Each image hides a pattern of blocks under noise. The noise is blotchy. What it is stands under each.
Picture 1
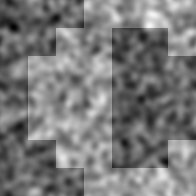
top and bottom mirror each other
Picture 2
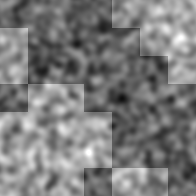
mirrored about the diagonal from the bottom left
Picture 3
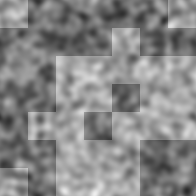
mirrored about the diagonal from the top left
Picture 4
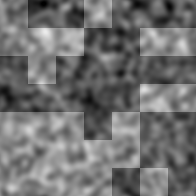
no symmetry
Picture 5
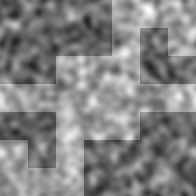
the same after a half turn
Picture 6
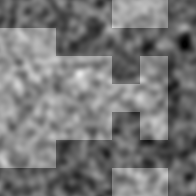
top and bottom mirror each other
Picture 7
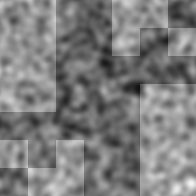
the same after a half turn
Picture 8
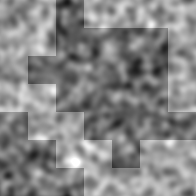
mirrored about the diagonal from the bottom left
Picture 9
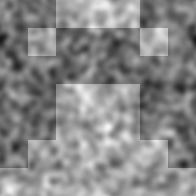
left and right mirror each other
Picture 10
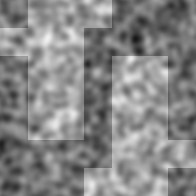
the same after a half turn
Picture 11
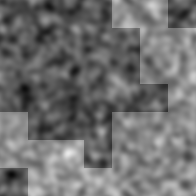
mirrored about the diagonal from the top left
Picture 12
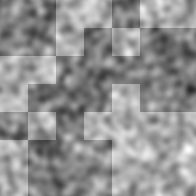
mirrored about the diagonal from the top left
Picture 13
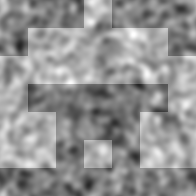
left and right mirror each other
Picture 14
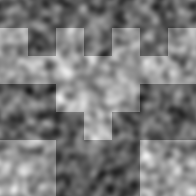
left and right mirror each other
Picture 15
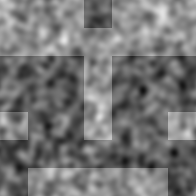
left and right mirror each other
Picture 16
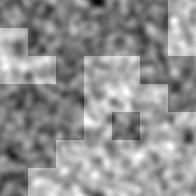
no symmetry
